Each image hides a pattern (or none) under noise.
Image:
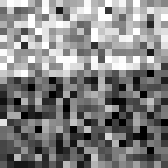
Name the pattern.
a sharp edge
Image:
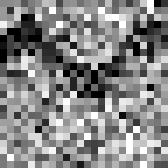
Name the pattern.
a wavy band
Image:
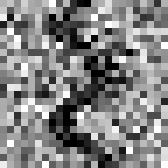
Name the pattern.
a wavy band
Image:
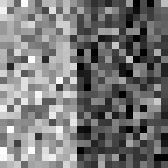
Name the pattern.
a sharp edge
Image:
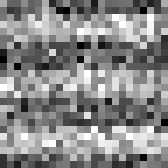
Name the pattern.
horizontal stripes
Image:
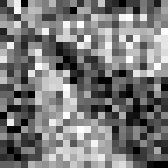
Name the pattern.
spokes from one point
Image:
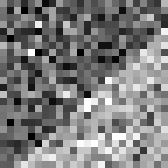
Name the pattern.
a sharp edge
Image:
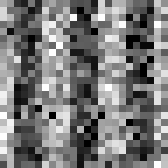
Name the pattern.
vertical stripes
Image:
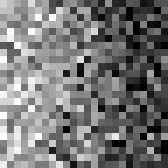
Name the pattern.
a smooth slope
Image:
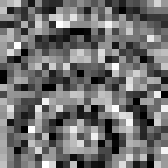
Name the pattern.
rings round one point
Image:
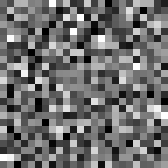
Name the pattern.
only noise
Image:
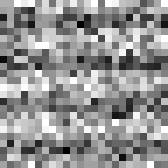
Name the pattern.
horizontal stripes
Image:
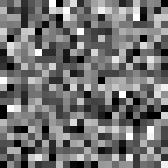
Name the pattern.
only noise
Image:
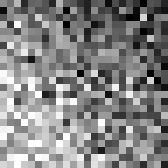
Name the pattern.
a smooth slope
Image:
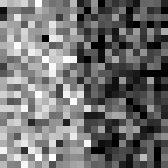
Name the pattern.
a sharp edge
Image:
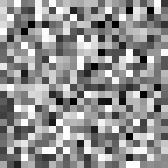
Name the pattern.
only noise
